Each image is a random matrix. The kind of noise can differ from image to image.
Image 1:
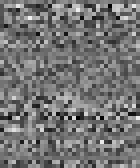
rows of uneven size
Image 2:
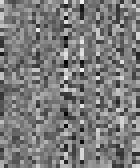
columns of uneven size
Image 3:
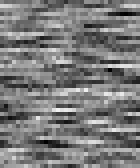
streaked along the rows
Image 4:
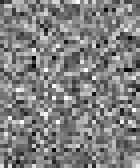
low rank plus noise
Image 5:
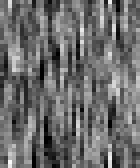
streaked along the columns
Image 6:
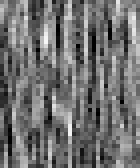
streaked along the columns
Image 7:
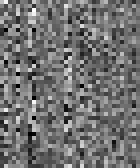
columns of uneven size
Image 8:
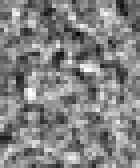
blotchy
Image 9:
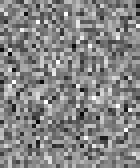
independent entries
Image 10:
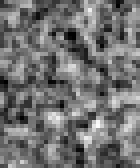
blotchy
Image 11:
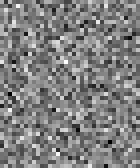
independent entries
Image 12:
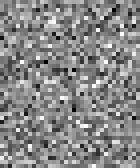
independent entries
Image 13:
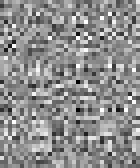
low rank plus noise
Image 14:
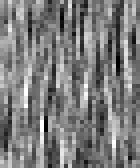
streaked along the columns
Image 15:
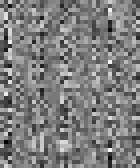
columns of uneven size
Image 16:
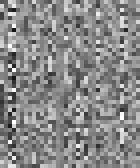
columns of uneven size
